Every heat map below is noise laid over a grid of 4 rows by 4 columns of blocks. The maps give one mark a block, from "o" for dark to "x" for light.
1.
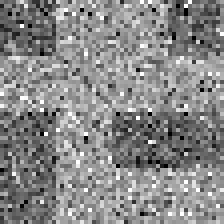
o x x o
x x x x
o x o o
o x x x
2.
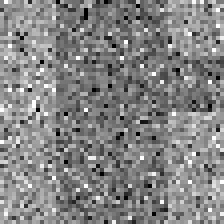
x o o x
x o o o
x o o x
x o o x
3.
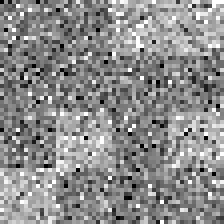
o o x x
o o o o
o x o x
x o o o
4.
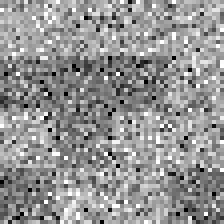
x x x x
o o o x
x o x x
o x x o
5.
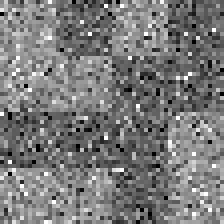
x o x o
x x o o
o o o x
x x o x
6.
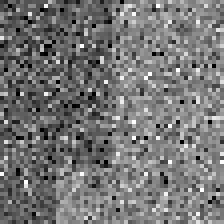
o o x x
o o x x
o o x x
o x x x
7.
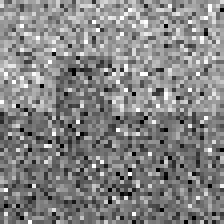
x x x x
x o x x
o o o o
o o o o
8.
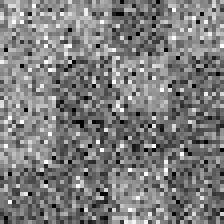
x x o x
x o x o
x o o o
o o x o
